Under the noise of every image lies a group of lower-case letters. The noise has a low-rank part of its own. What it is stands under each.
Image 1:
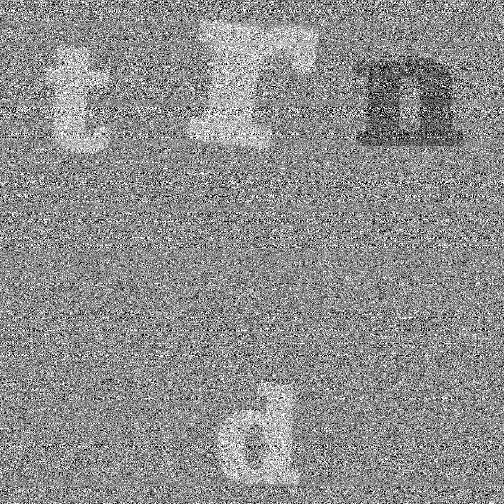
top left: light t; top middle: light r; top right: dark n; bottom middle: light d
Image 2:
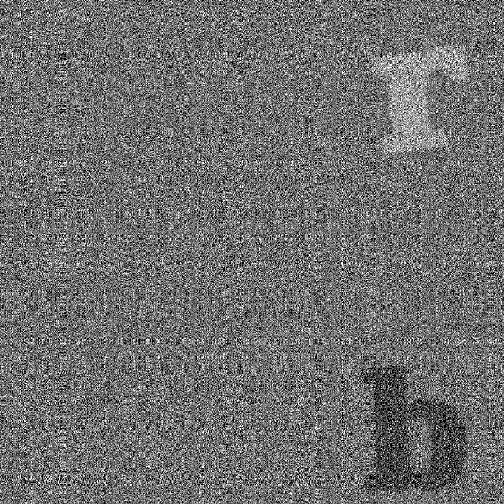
top right: light r; bottom right: dark b
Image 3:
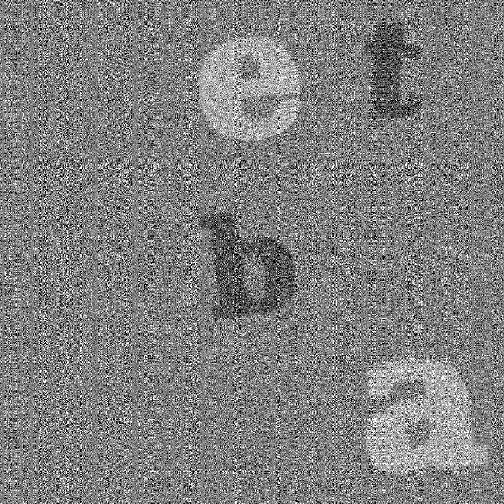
top middle: light e; top right: dark t; centre: dark b; bottom right: light a
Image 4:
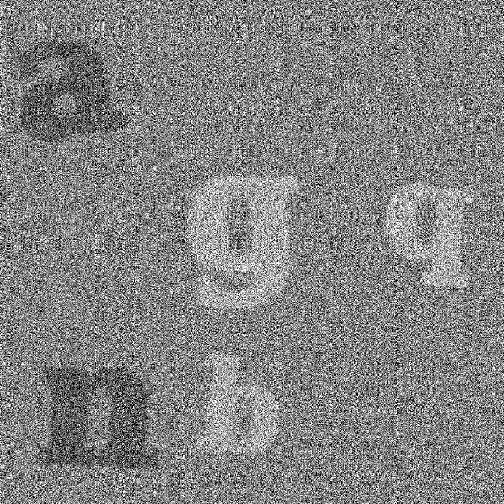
top left: dark a; centre: light g; middle right: light q; bottom left: dark n; bottom middle: light b
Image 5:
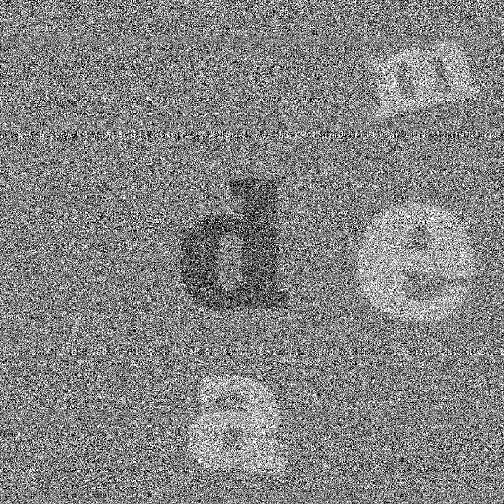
top right: light m; centre: dark d; middle right: light e; bottom middle: light a
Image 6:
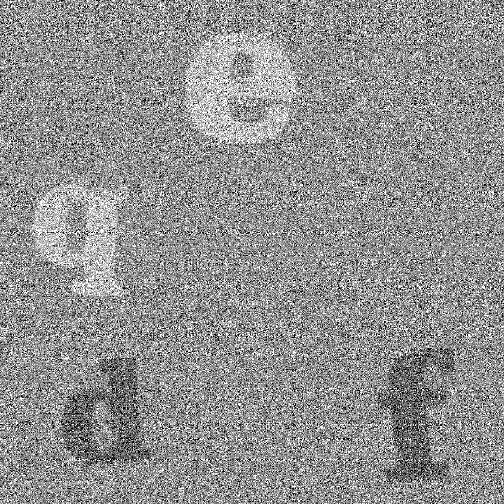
top middle: light e; middle left: light q; bottom left: dark d; bottom right: dark f
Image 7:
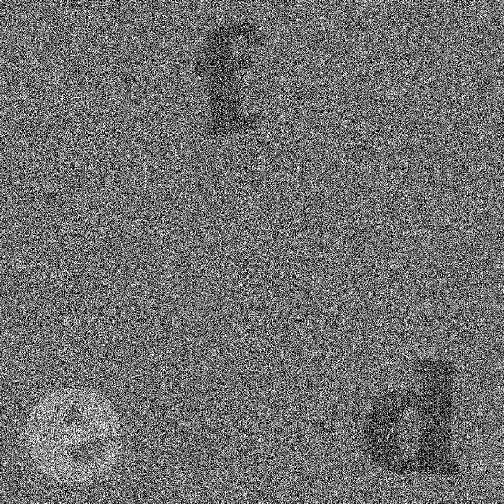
top middle: dark f; bottom left: light e; bottom right: dark d
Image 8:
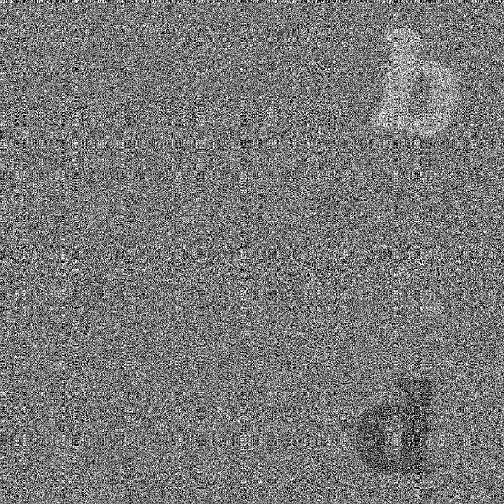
top right: light b; bottom right: dark d
